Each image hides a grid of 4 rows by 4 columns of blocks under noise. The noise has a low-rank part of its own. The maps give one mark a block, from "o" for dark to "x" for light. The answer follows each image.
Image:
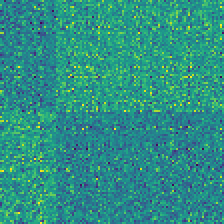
o x x x
o x x x
x o o o
x o o o
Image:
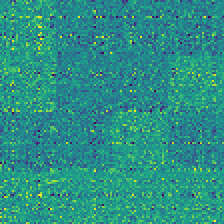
x o o o
x o o x
o o x o
x x x x
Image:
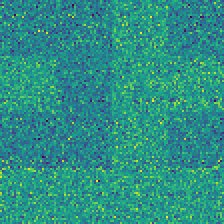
o o x o
x o x x
o o x o
x x x x
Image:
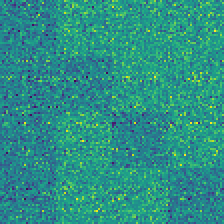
o x x x
o o x x
o x o x
o x x o
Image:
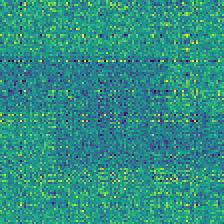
x x x x
o o o x
x o o o
x x x x
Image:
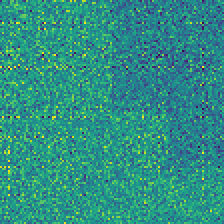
x x o o
x x o o
x x x o
x x x x
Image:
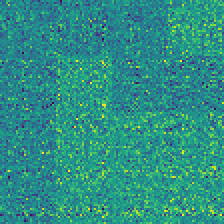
o o o x
o x o o
o x x x
o x x x
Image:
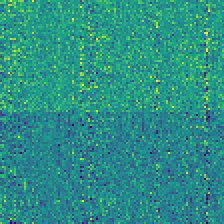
x x x x
x x x x
o o o o
o o o o
